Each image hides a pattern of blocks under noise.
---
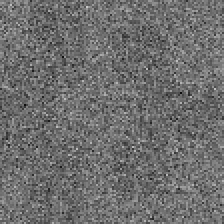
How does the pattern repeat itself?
top and bottom mirror each other
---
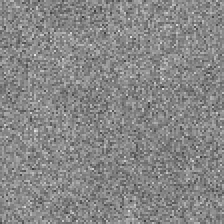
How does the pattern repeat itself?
mirrored about the diagonal from the top left
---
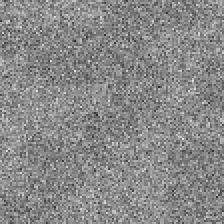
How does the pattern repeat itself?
no symmetry
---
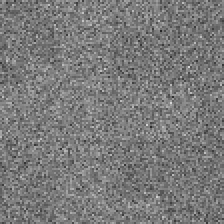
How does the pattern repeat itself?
top and bottom mirror each other
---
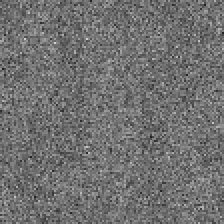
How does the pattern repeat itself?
the same after a half turn
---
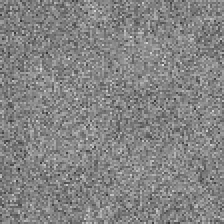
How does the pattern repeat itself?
top and bottom mirror each other
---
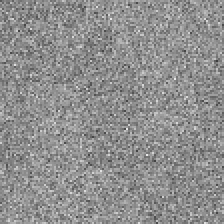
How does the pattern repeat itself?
the same after a half turn
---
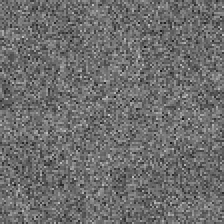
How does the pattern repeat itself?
mirrored about the diagonal from the bottom left
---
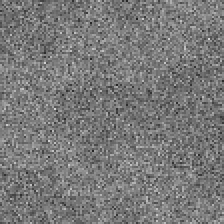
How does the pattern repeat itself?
top and bottom mirror each other
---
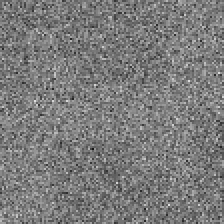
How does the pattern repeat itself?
the same after a half turn
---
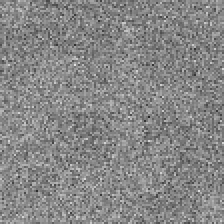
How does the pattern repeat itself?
mirrored about the diagonal from the bottom left
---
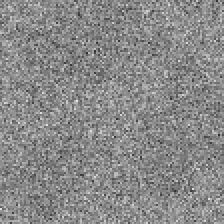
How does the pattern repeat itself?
mirrored about the diagonal from the bottom left
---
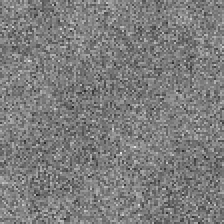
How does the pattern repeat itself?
mirrored about the diagonal from the top left
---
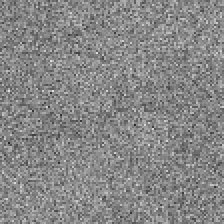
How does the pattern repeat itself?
the same after a half turn
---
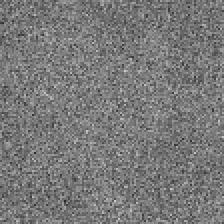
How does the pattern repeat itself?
mirrored about the diagonal from the top left
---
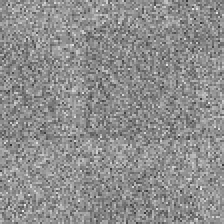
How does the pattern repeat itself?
mirrored about the diagonal from the bottom left
